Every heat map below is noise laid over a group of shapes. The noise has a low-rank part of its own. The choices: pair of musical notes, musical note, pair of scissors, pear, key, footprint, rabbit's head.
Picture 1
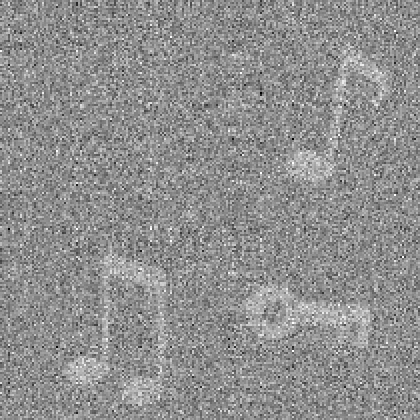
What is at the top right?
musical note
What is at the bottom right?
key
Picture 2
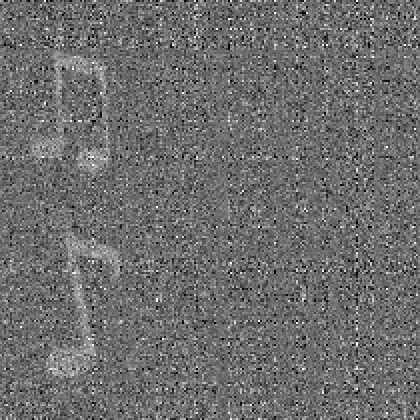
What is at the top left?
pair of musical notes
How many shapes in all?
2
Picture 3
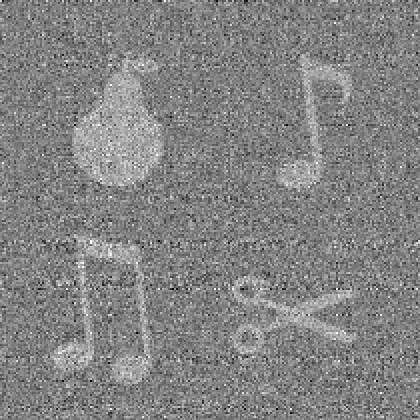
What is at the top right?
musical note
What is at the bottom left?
pair of musical notes
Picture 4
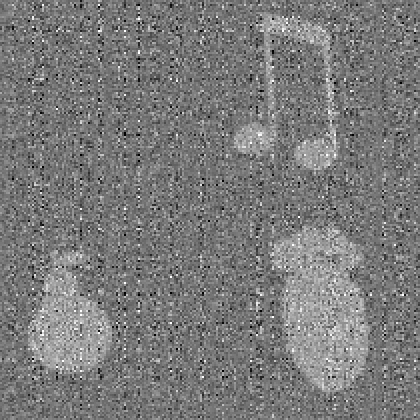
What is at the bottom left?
pear
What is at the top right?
pair of musical notes
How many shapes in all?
3
